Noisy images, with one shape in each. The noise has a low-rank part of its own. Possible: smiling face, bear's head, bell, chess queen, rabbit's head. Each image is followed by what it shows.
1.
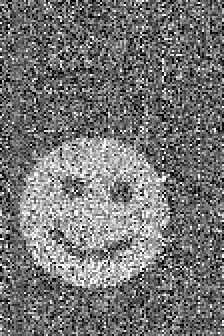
light smiling face
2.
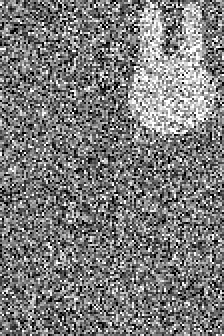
light rabbit's head, top right
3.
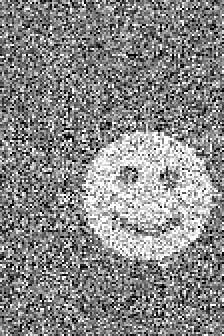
light smiling face
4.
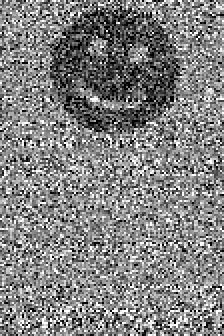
dark smiling face
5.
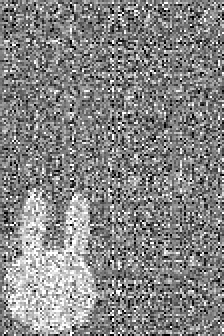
light rabbit's head, bottom left
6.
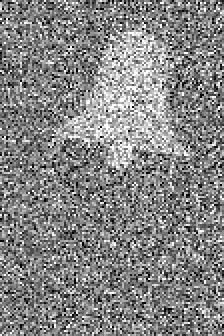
light bell
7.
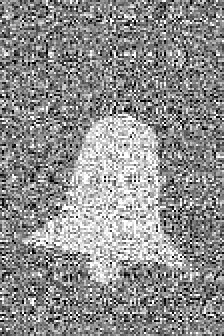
light bell
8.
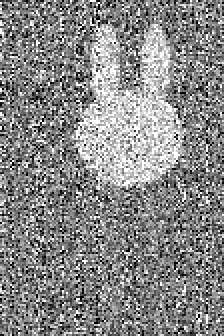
light rabbit's head
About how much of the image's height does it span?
half
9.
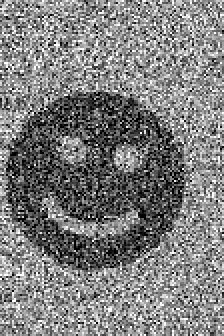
dark smiling face
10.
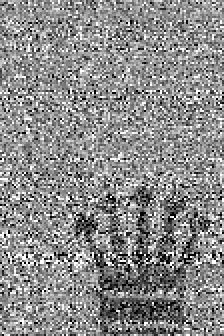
dark chess queen
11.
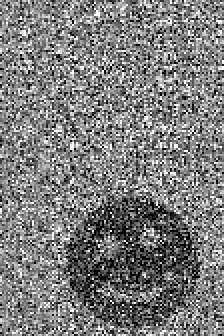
dark smiling face
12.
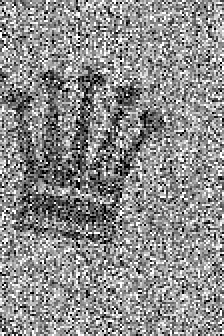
dark chess queen
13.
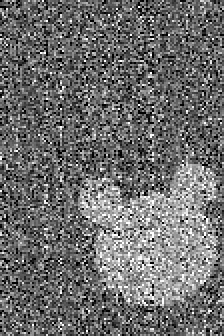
light bear's head
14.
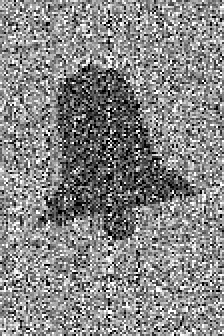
dark bell
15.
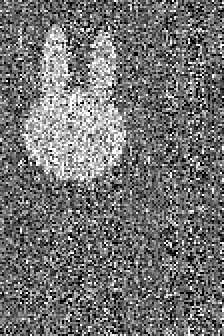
light rabbit's head
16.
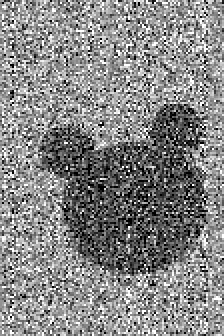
dark bear's head
